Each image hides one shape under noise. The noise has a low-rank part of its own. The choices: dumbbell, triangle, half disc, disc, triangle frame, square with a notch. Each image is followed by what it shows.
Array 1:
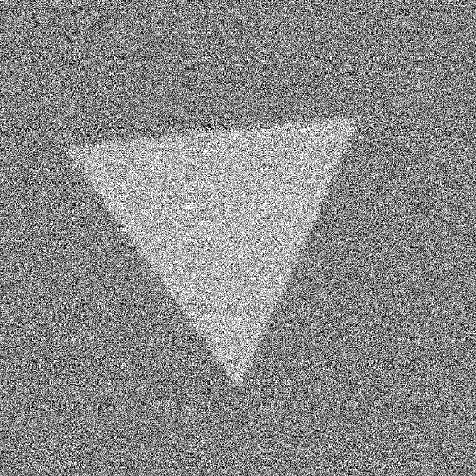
triangle
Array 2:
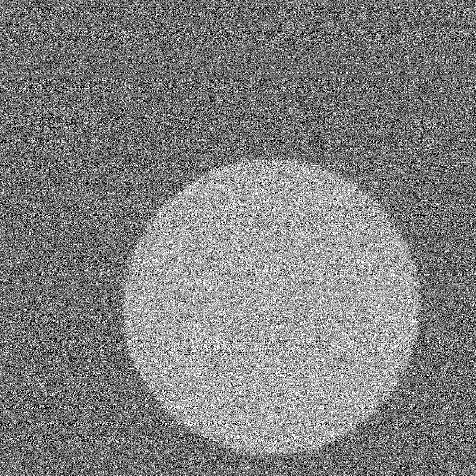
disc
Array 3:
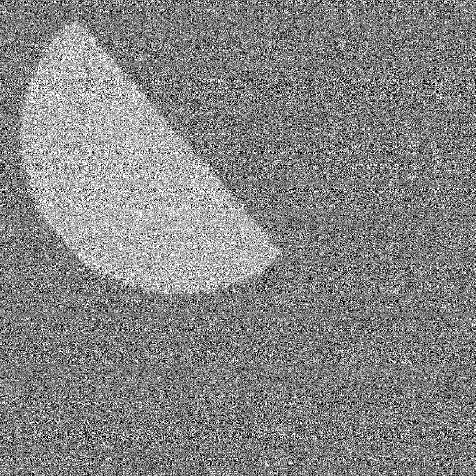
half disc
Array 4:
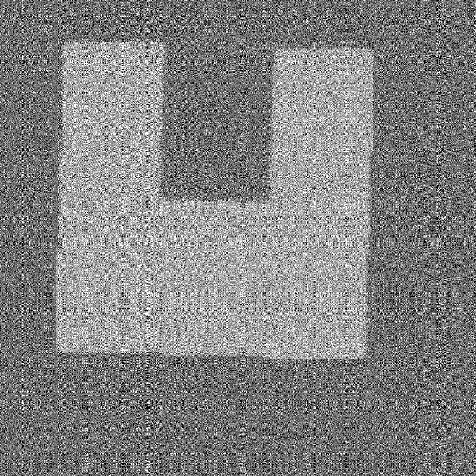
square with a notch
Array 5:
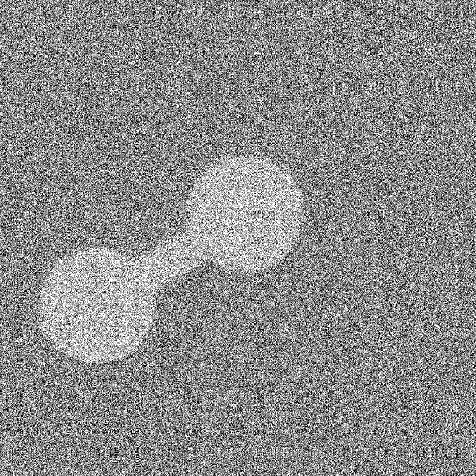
dumbbell
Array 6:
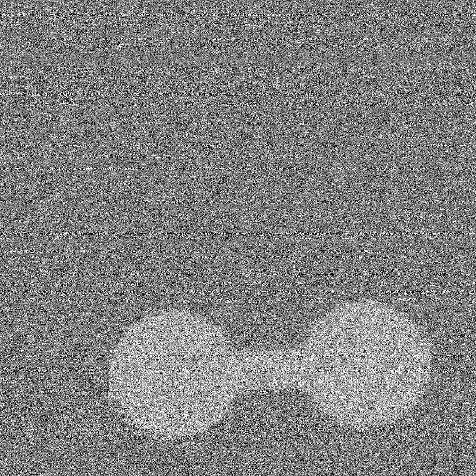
dumbbell
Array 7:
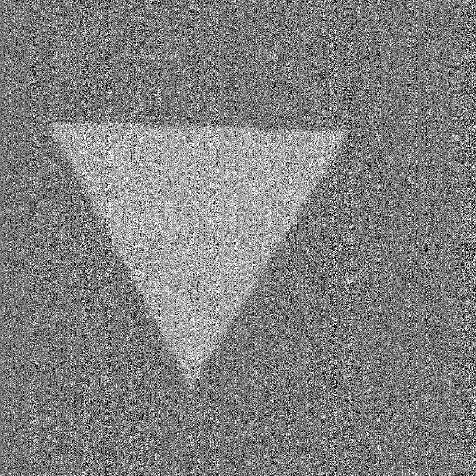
triangle
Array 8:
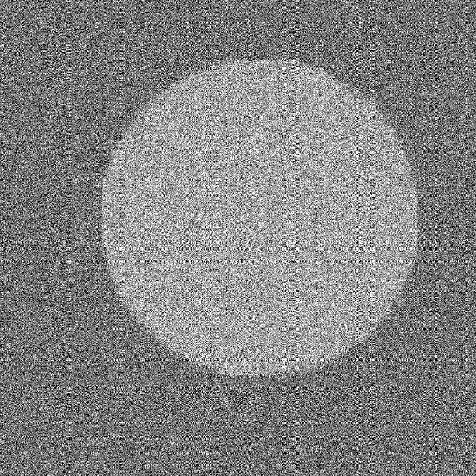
disc
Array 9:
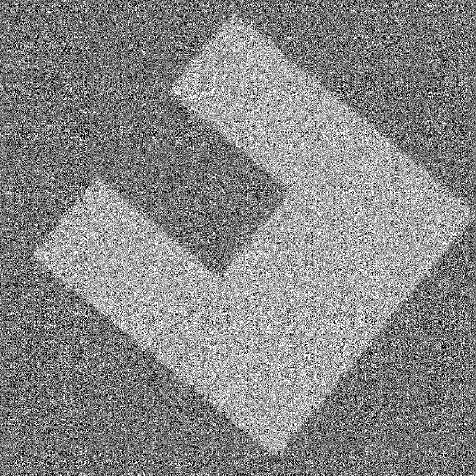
square with a notch
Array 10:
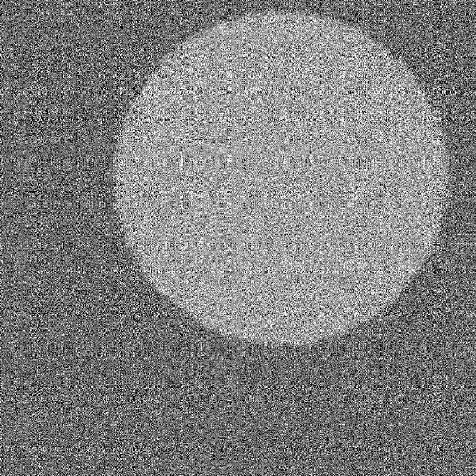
disc
